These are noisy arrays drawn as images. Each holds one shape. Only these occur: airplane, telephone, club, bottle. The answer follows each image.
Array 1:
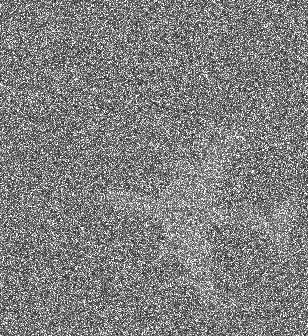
light airplane
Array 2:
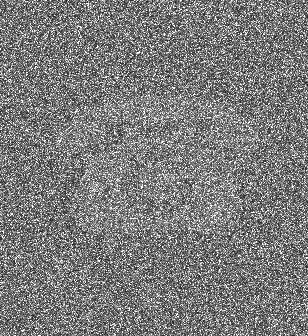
light telephone
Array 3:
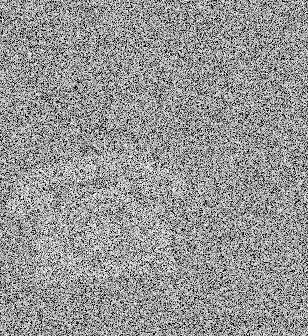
light telephone
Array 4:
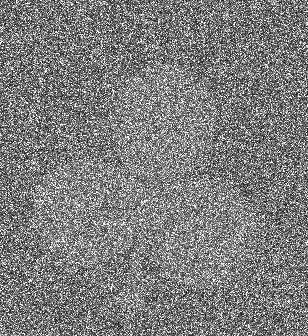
light club
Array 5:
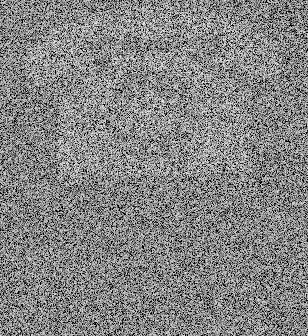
light telephone
